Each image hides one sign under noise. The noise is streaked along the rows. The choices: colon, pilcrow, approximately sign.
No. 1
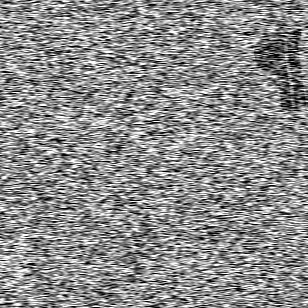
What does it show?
dark pilcrow, top right
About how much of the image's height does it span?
a quarter
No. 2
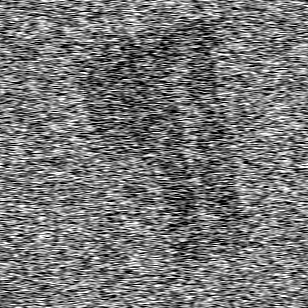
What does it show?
dark pilcrow
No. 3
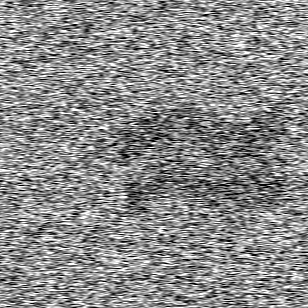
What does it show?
dark approximately sign
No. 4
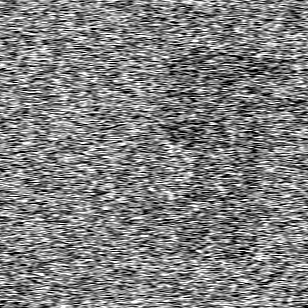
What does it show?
dark pilcrow
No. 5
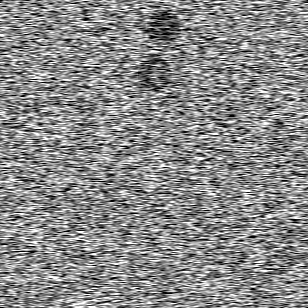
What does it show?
dark colon, top middle
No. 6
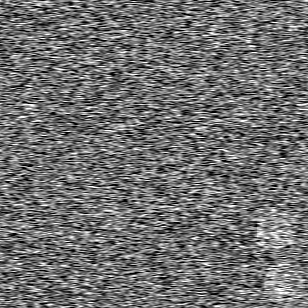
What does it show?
light colon, bottom right
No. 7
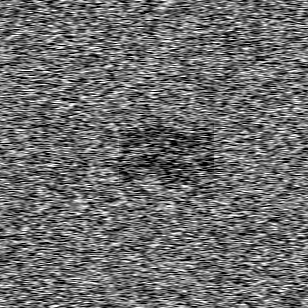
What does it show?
dark approximately sign, centre
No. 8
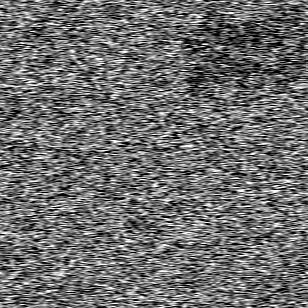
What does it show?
dark approximately sign, top right
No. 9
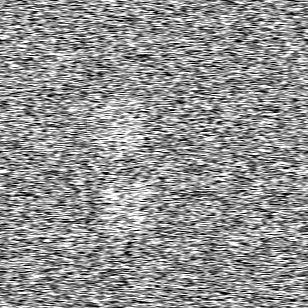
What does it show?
light colon
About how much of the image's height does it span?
half
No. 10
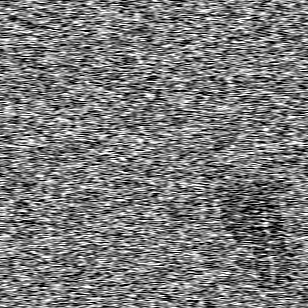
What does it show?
dark pilcrow, bottom right
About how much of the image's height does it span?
a third
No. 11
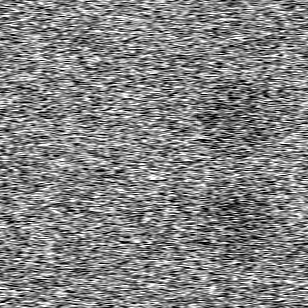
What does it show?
dark colon
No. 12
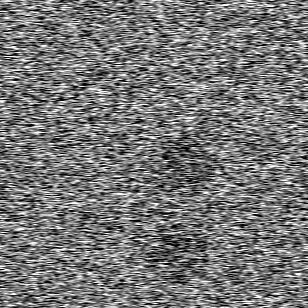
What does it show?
dark colon
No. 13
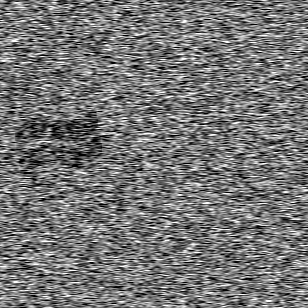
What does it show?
dark approximately sign, middle left
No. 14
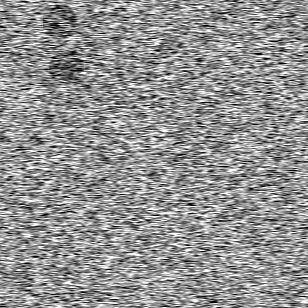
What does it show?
dark colon, top left
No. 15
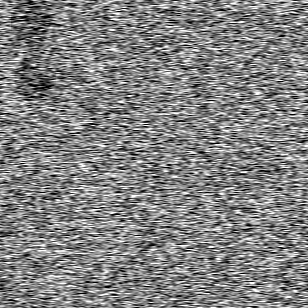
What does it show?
dark colon, top left
